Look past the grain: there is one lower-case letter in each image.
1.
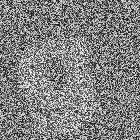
g
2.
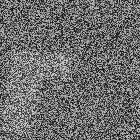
r
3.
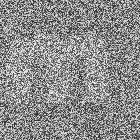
m
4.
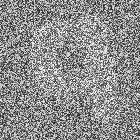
q
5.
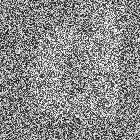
d
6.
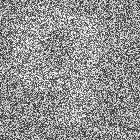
q
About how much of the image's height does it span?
nearly all
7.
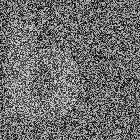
b
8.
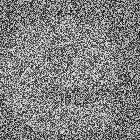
e
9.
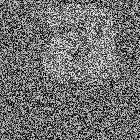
a
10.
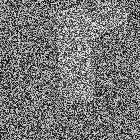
r
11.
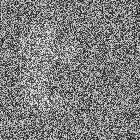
t
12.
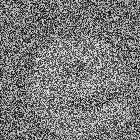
e
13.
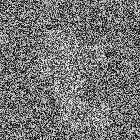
t
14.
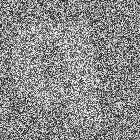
q
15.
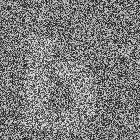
b
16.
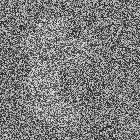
t
